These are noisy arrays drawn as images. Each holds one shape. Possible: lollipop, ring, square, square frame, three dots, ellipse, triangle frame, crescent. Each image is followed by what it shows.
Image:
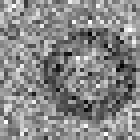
dark ring
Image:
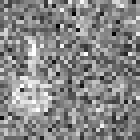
light lollipop
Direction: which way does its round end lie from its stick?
down
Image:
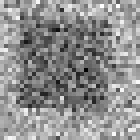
dark square
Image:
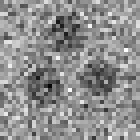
dark three dots
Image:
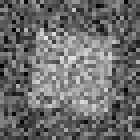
light square
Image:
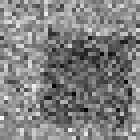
dark square
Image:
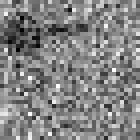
dark lollipop
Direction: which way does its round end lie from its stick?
left
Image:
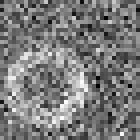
light ring
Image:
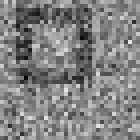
dark square frame
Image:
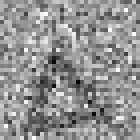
dark triangle frame
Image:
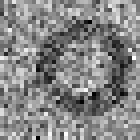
dark ring
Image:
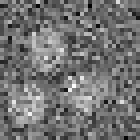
light three dots
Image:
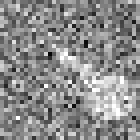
light lollipop
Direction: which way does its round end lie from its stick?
down and right
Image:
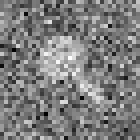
light lollipop
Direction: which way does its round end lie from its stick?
up and left
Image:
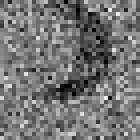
dark crescent
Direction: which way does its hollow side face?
left
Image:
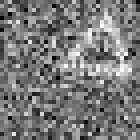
light triangle frame
